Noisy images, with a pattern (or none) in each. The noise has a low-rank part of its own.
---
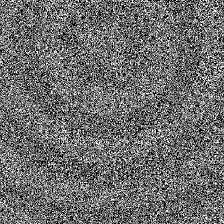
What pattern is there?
rings round one point
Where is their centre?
top middle
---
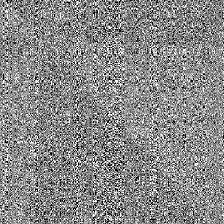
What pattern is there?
spokes from one point
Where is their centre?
top left
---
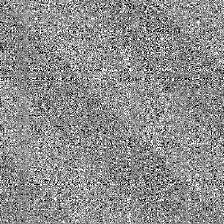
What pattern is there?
diagonal stripes
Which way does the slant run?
top left to bottom right
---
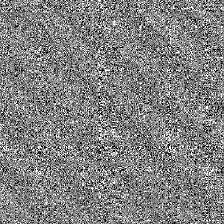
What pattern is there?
diagonal stripes
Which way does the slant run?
top left to bottom right
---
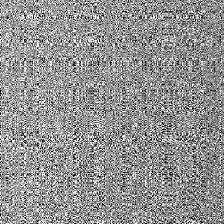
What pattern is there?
a smooth slope
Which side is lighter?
left
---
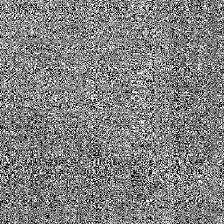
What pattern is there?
spokes from one point
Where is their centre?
bottom right
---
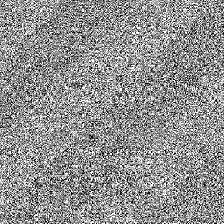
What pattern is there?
diagonal stripes
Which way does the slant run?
bottom left to top right
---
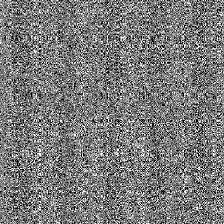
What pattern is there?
vertical stripes
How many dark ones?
5
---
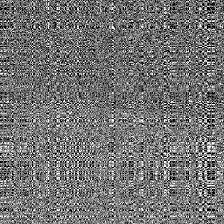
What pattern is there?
a sharp edge
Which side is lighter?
bottom
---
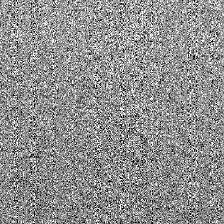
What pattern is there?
a smooth slope
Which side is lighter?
top
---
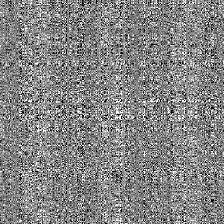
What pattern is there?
vertical stripes
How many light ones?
3
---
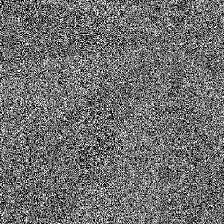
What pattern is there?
spokes from one point
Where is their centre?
top right
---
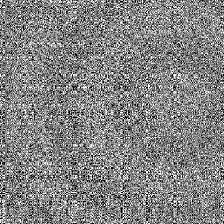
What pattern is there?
rings round one point
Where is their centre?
middle right
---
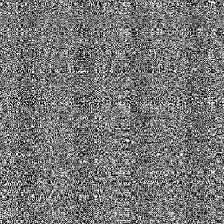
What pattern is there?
vertical stripes
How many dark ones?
4
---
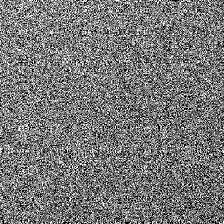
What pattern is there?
a smooth slope
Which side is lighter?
top left
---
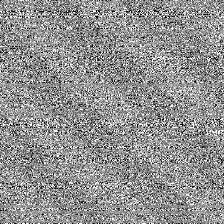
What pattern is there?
diagonal stripes
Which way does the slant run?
top left to bottom right
